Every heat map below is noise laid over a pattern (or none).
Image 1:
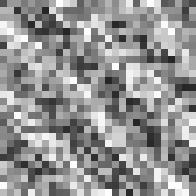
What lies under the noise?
diagonal stripes
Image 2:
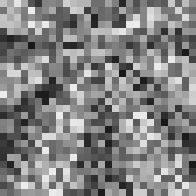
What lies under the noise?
spokes from one point
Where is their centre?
top middle
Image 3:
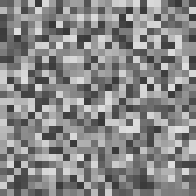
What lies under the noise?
only noise
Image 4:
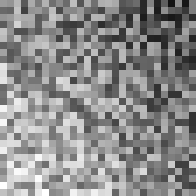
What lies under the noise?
a smooth slope
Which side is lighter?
bottom left
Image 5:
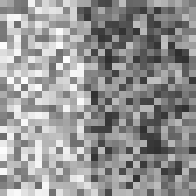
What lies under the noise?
a sharp edge
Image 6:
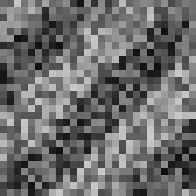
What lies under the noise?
diagonal stripes
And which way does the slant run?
bottom left to top right
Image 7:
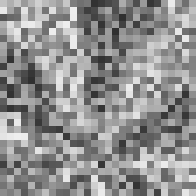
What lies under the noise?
spokes from one point
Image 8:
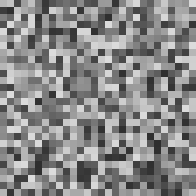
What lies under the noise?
only noise
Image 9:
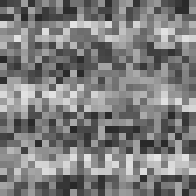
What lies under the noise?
horizontal stripes
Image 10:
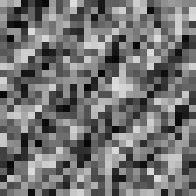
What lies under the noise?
diagonal stripes
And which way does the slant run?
bottom left to top right
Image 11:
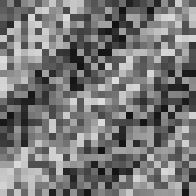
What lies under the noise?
diagonal stripes
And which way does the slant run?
bottom left to top right
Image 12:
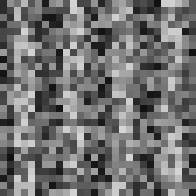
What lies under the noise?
vertical stripes
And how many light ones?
4
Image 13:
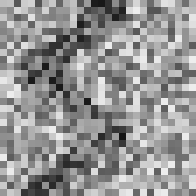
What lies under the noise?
a wavy band
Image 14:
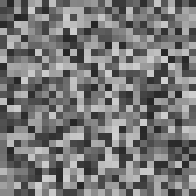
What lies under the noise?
only noise
